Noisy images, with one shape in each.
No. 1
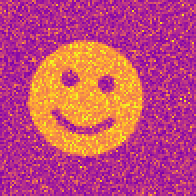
smiling face
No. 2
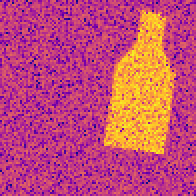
bottle
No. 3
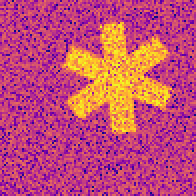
asterisk
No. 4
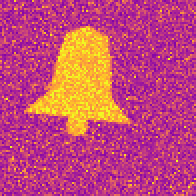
bell
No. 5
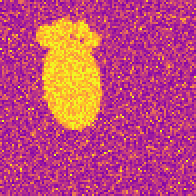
footprint
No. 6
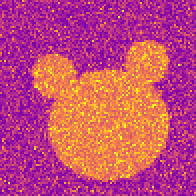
bear's head
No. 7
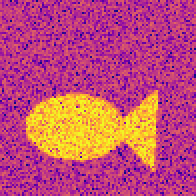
fish
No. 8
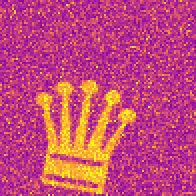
chess queen
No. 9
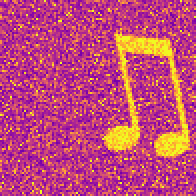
pair of musical notes
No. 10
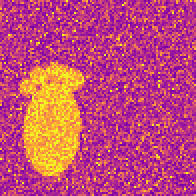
footprint
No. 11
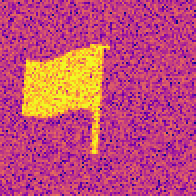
flag
